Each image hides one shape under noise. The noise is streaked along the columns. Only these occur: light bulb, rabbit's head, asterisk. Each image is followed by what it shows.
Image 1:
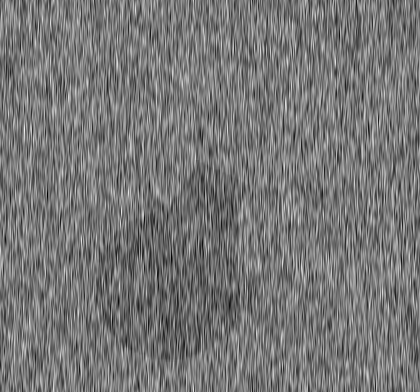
light bulb
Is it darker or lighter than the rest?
darker
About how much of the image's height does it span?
half
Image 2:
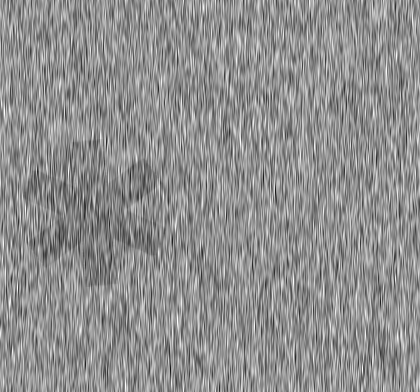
asterisk
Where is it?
middle left
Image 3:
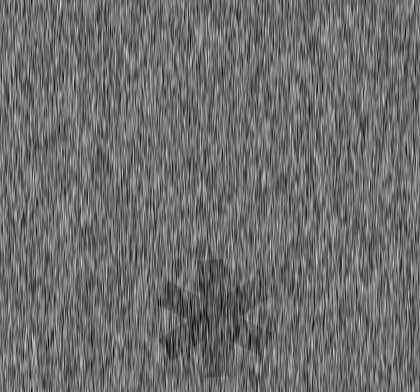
asterisk
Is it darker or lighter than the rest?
darker
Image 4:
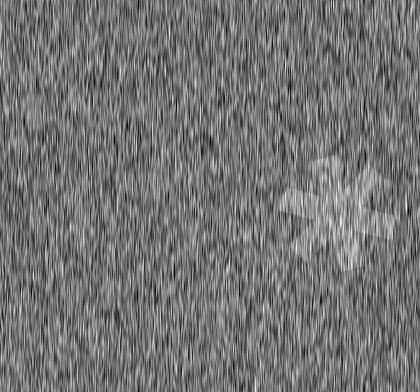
asterisk
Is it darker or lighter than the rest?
lighter
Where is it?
middle right
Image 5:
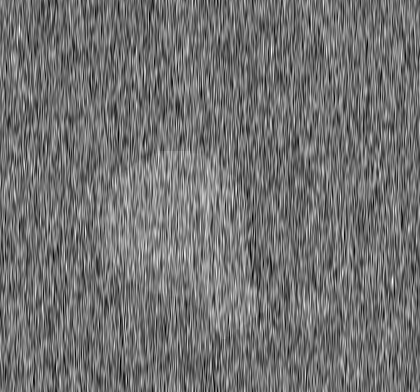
light bulb
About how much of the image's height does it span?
half
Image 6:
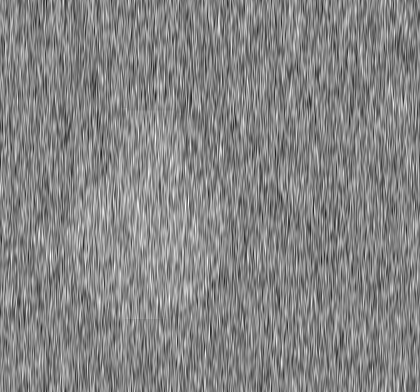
light bulb
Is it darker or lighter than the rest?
lighter
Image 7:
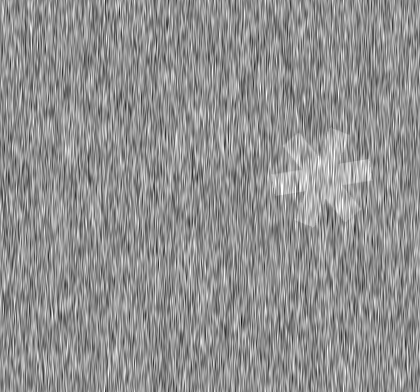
asterisk
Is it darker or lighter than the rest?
lighter
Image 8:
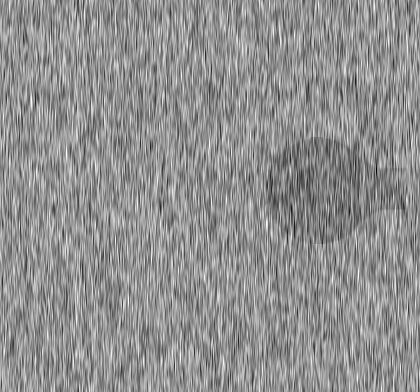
light bulb
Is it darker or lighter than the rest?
darker
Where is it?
middle right
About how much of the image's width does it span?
a third
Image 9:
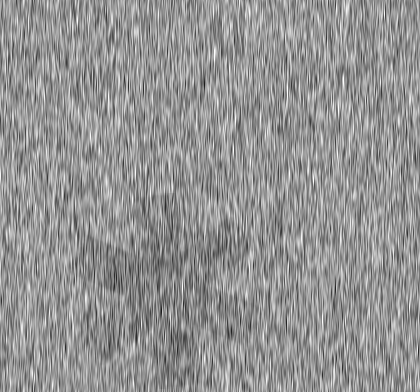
asterisk
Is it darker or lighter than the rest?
darker
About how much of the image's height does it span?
half
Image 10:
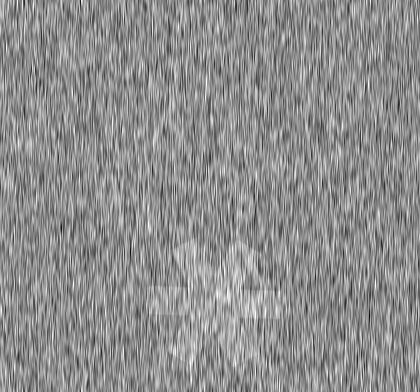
asterisk
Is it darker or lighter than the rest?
lighter
